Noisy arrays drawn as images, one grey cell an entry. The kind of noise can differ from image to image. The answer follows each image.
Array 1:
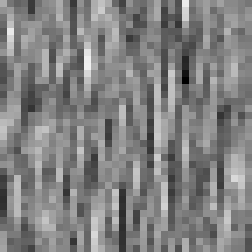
streaked along the columns
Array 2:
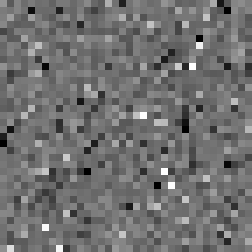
heavy tails
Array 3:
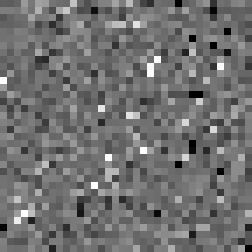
heavy tails
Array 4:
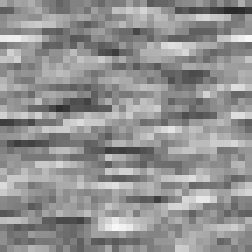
streaked along the rows
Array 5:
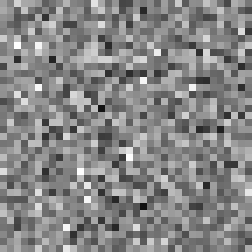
independent entries
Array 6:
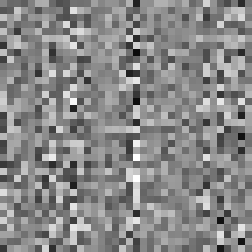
columns of uneven size
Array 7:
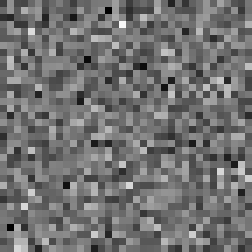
independent entries
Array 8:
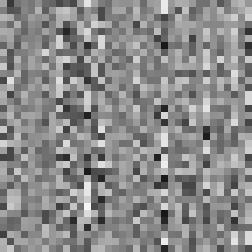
columns of uneven size
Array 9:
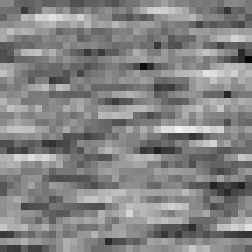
streaked along the rows
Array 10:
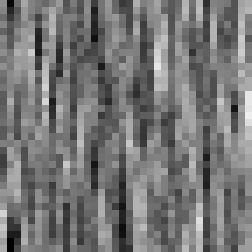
streaked along the columns
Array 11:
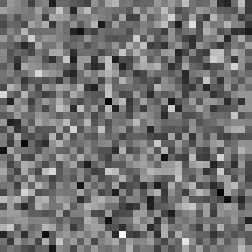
independent entries
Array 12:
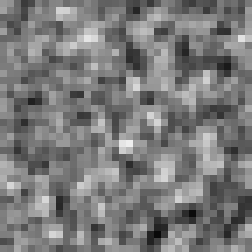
blotchy
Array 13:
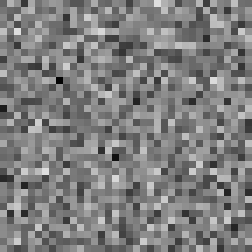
independent entries
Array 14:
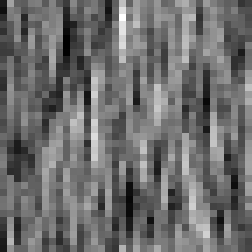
streaked along the columns
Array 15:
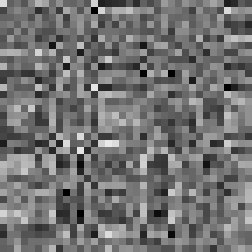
low rank plus noise
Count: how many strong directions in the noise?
two
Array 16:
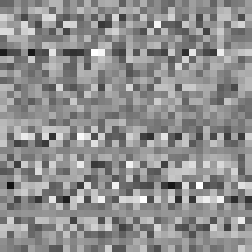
rows of uneven size
